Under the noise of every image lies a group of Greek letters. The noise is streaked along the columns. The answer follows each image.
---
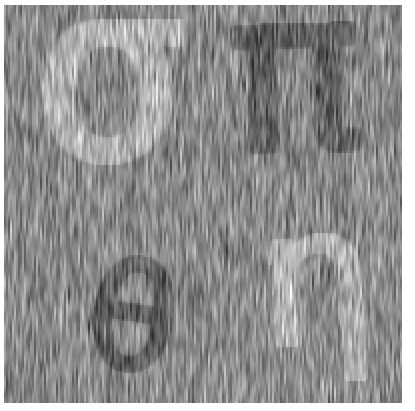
top left: light sigma; top right: dark pi; bottom left: dark theta; bottom right: light eta
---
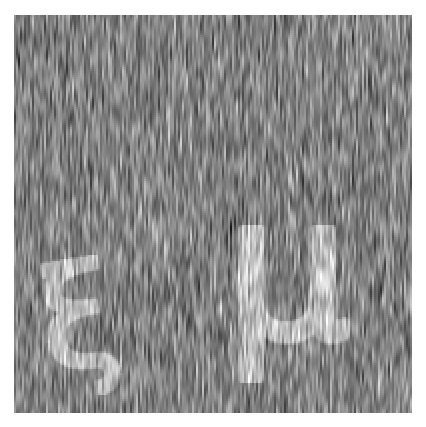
bottom left: light xi; bottom right: light mu
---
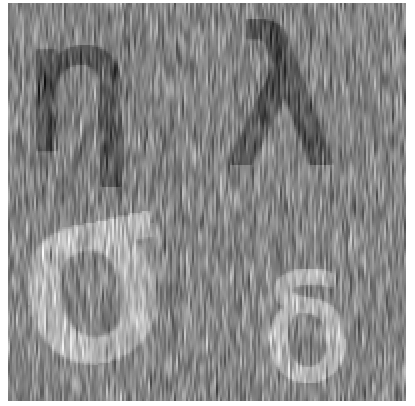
top left: dark eta; top right: dark lambda; bottom left: light sigma; bottom right: light delta
